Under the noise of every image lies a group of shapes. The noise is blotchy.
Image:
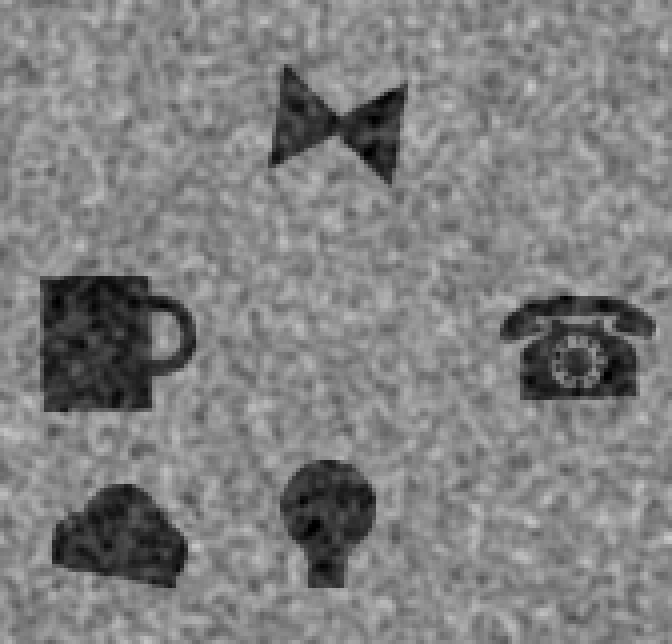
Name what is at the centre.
nothing
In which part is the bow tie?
top middle
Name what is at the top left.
nothing
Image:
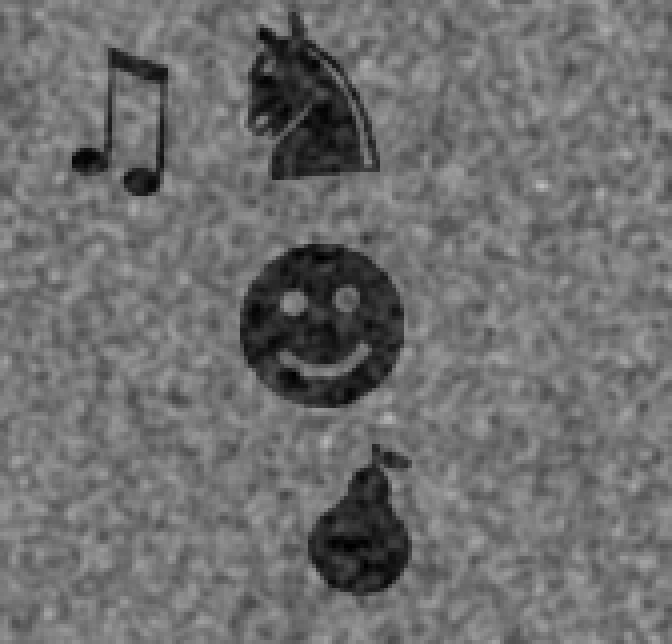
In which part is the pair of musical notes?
top left
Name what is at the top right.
nothing
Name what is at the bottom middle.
pear
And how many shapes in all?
4
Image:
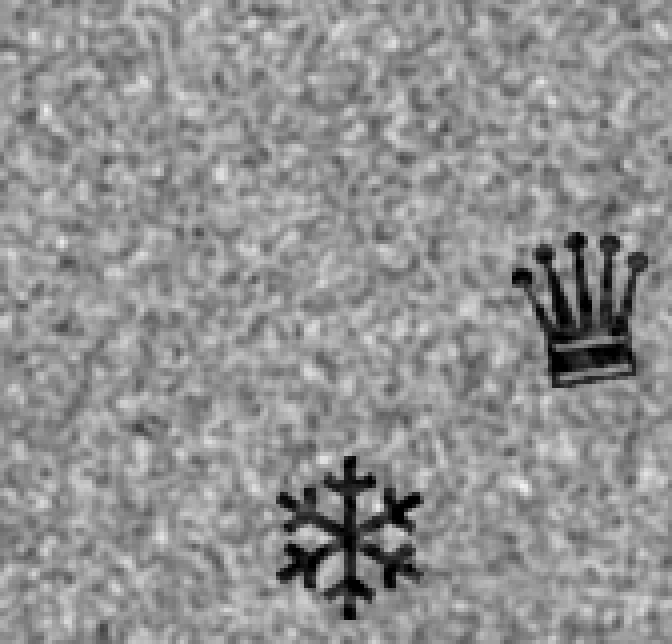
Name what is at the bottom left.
nothing
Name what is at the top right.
nothing
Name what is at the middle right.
chess queen
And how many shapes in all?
2
